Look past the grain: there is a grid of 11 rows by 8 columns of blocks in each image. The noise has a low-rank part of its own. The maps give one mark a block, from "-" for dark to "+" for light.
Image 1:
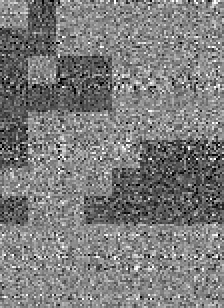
+ - + + + + + +
- - + + + + + +
- + - - + + + +
- - - - + + + +
- + + + + + + +
- + + + + - - -
+ + + + - - - -
- + + - - - - -
+ + + + + + + +
+ + + + + + + +
+ + + + + + + +
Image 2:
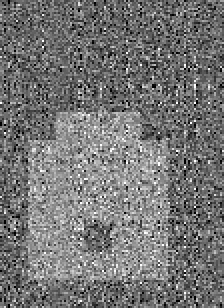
- - - - - - - -
- - - - - - - -
- - - - - - - -
- - - - - - - -
- - + + + - - -
- + + + + + - -
- + + + + + - -
- + + + + + - -
- + + - + + - -
- + + + + + - -
- - - - - - - -
